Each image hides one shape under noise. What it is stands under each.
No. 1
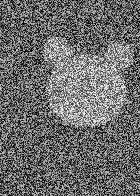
bear's head
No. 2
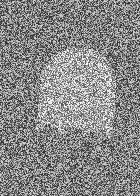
ghost
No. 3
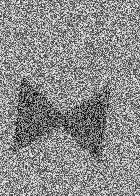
bow tie
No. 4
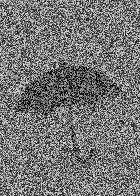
umbrella
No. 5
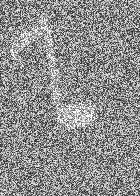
musical note
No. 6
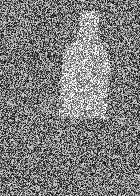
bottle
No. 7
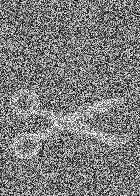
pair of scissors
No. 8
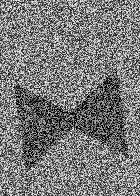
bow tie
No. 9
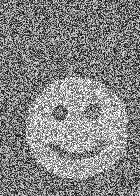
smiling face
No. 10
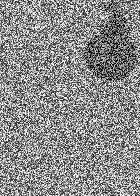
pear
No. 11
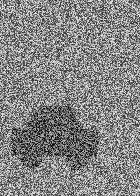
car
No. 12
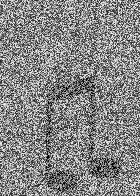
pair of musical notes
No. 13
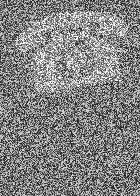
telephone
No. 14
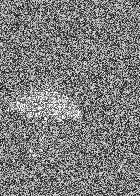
umbrella
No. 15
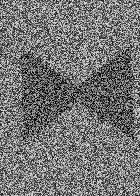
bow tie
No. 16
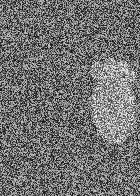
footprint
